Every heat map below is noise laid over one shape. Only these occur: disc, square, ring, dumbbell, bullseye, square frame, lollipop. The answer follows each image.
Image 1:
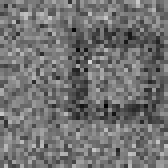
square frame
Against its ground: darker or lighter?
darker
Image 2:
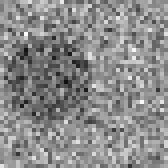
disc
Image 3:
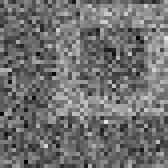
square frame
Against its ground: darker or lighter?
lighter
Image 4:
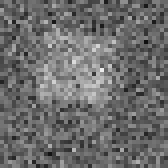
square
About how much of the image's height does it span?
half
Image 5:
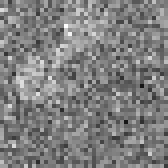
dumbbell
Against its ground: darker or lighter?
lighter
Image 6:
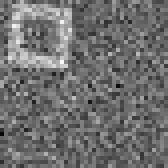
square frame
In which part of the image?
top left
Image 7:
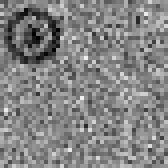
bullseye
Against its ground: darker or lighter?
darker
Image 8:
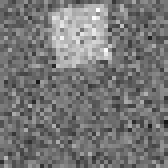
square
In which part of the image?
top middle
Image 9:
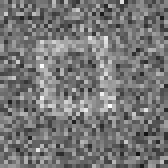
square frame
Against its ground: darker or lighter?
lighter
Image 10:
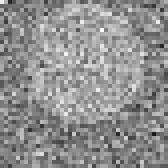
disc
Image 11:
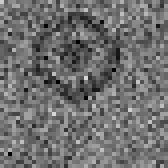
bullseye
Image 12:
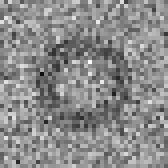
ring
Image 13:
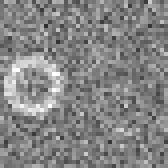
ring
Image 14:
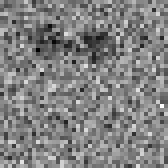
dumbbell
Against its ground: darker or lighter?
darker
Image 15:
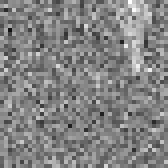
lollipop
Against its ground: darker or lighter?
lighter
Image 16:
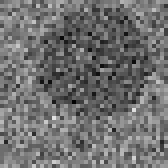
disc
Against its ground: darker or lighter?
darker
